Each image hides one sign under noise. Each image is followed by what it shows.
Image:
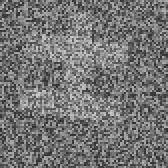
plus-minus sign
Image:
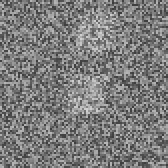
colon
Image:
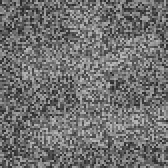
plus-minus sign
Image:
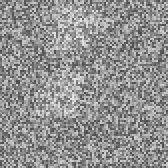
colon
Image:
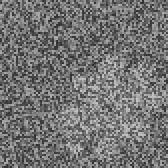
hash sign
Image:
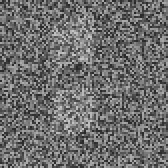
colon
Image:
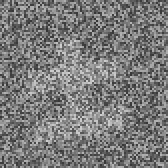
plus-minus sign
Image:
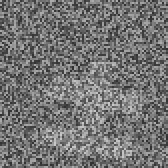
plus-minus sign
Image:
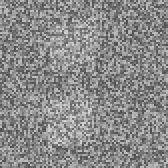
colon
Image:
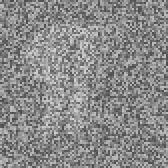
pilcrow
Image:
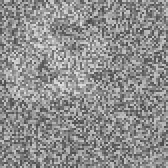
ampersand
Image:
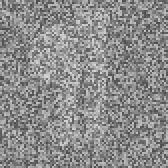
pilcrow
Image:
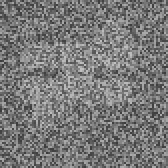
not-equal sign
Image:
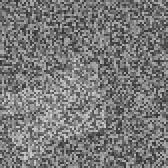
not-equal sign
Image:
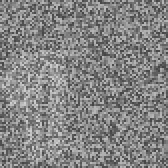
pilcrow
